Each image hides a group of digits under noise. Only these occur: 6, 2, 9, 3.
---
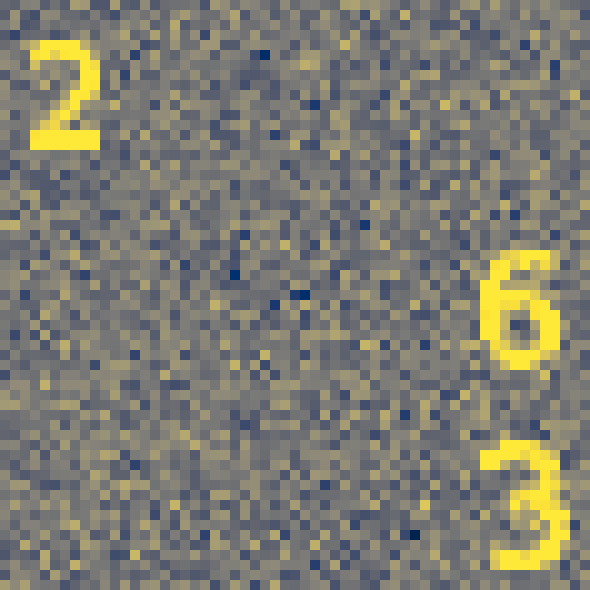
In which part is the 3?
bottom right
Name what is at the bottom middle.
nothing
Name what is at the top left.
2
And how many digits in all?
3
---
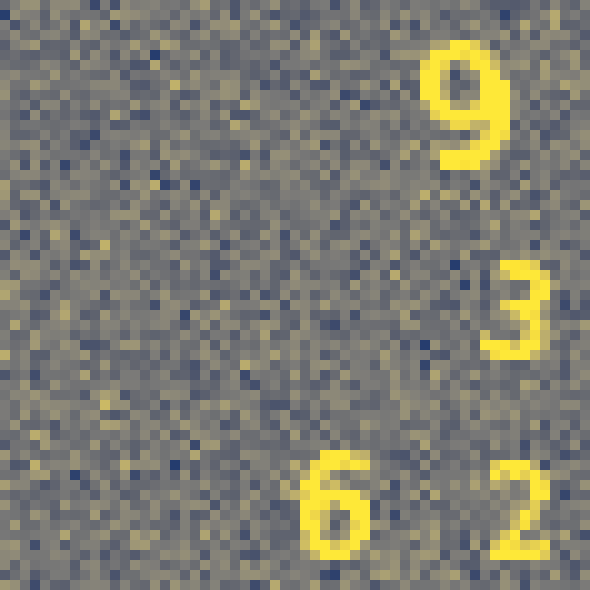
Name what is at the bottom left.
nothing
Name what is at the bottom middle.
6
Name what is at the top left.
nothing
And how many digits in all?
4
